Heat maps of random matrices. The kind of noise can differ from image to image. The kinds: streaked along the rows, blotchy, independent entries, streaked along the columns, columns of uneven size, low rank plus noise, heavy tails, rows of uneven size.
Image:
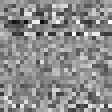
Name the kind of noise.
rows of uneven size
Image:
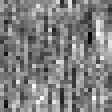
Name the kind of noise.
streaked along the columns
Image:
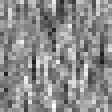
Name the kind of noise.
streaked along the columns
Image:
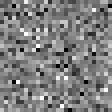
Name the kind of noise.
heavy tails
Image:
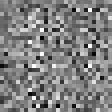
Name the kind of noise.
low rank plus noise
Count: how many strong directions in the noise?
three or four
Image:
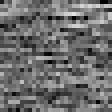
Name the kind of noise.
streaked along the rows
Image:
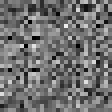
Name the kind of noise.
low rank plus noise
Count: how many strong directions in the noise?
one
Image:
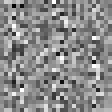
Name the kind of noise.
columns of uneven size
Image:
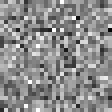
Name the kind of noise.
low rank plus noise
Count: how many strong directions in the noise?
two
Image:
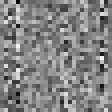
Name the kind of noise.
columns of uneven size
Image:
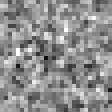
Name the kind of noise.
blotchy
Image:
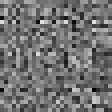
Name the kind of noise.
low rank plus noise
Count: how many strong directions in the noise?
one
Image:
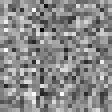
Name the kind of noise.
low rank plus noise
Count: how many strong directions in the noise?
three or four
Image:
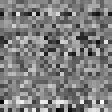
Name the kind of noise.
rows of uneven size
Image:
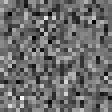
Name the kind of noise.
independent entries
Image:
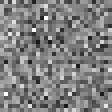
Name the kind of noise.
independent entries
